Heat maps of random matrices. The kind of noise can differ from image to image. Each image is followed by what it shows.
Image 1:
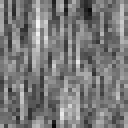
streaked along the columns
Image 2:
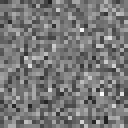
independent entries
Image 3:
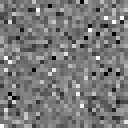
heavy tails
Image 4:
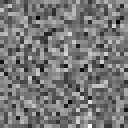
independent entries
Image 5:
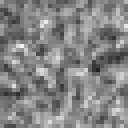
blotchy
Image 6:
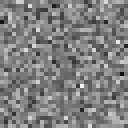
independent entries
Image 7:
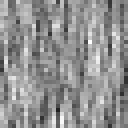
streaked along the columns
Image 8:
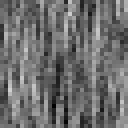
streaked along the columns
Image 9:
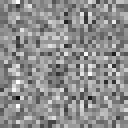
low rank plus noise
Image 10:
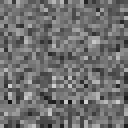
low rank plus noise
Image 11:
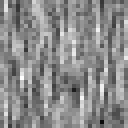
streaked along the columns
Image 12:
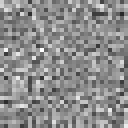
low rank plus noise
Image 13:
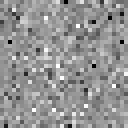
heavy tails
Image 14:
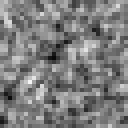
blotchy
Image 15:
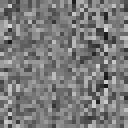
columns of uneven size
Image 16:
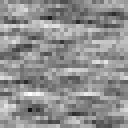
streaked along the rows
